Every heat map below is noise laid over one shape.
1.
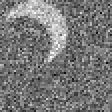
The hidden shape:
crescent
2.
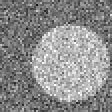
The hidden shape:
disc
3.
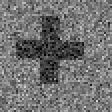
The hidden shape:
cross
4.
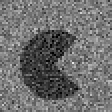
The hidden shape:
disc with a wedge cut out
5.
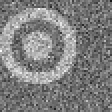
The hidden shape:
bullseye
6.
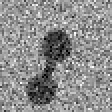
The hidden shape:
dumbbell
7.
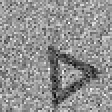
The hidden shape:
triangle frame
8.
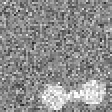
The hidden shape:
dumbbell
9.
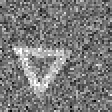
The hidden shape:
triangle frame
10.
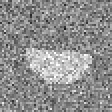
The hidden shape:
half disc
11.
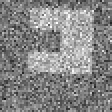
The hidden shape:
square with a notch
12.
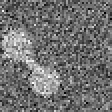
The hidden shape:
dumbbell
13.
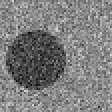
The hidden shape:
disc
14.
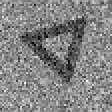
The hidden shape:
triangle frame
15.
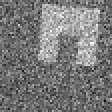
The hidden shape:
square with a notch
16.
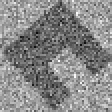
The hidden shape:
square with a notch
